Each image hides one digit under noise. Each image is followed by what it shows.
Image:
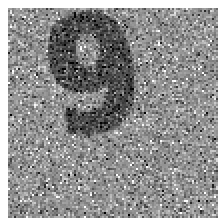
dark 9
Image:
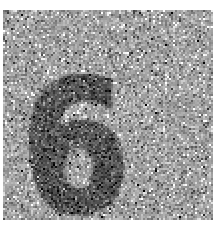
dark 6
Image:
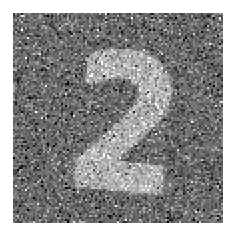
light 2
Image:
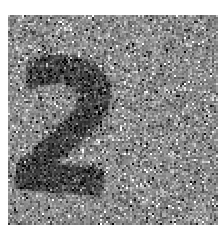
dark 2
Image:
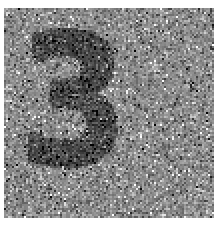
dark 3
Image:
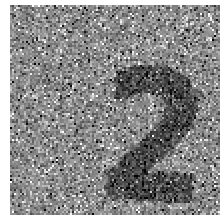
dark 2
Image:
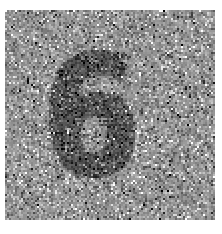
dark 6
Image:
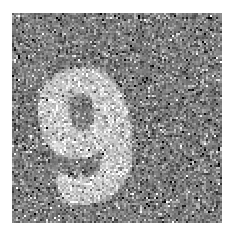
light 9
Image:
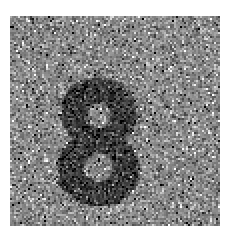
dark 8
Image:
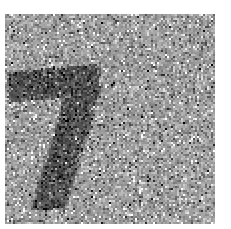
dark 7
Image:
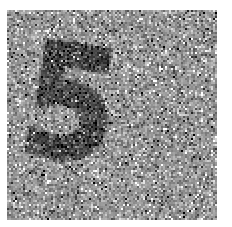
dark 5
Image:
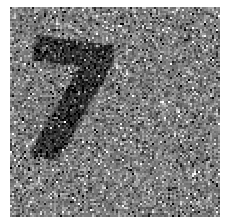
dark 7
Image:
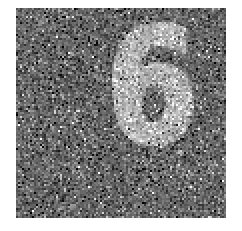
light 6
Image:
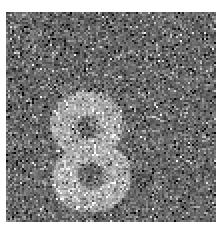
light 8
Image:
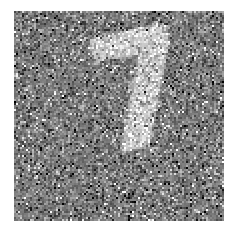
light 7
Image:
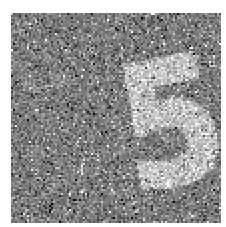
light 5
